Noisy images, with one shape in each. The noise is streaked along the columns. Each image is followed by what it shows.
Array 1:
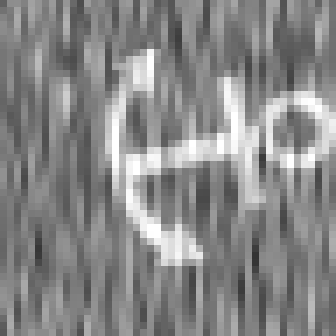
anchor
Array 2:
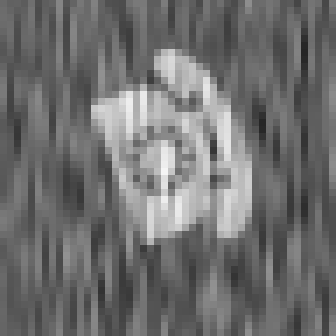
telephone
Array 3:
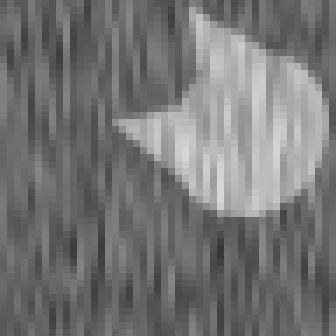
cat's head
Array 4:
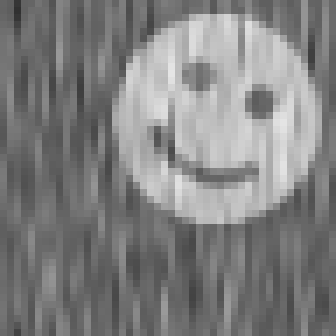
smiling face
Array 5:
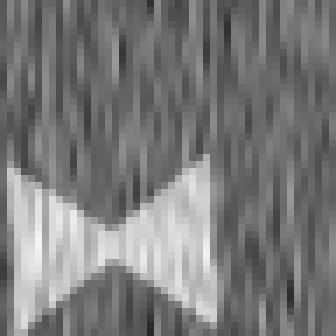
bow tie
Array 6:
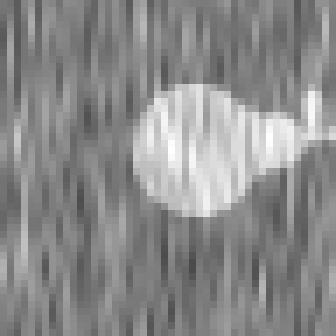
pear
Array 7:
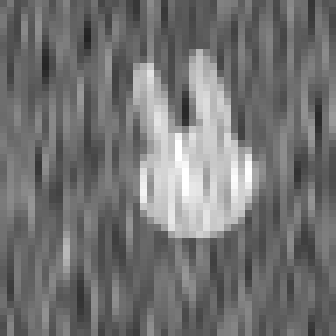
rabbit's head
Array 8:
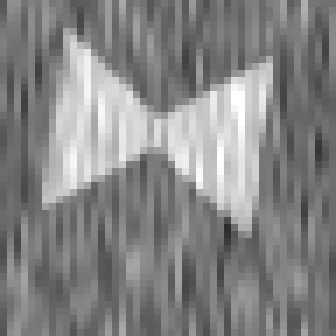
bow tie
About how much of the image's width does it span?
two thirds
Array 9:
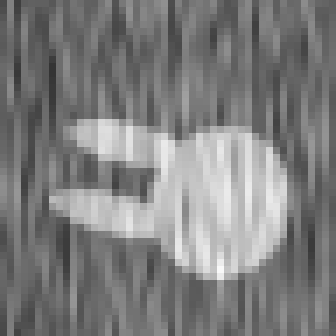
rabbit's head
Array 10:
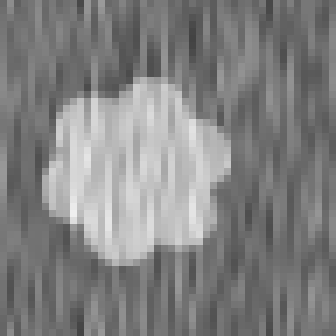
flower
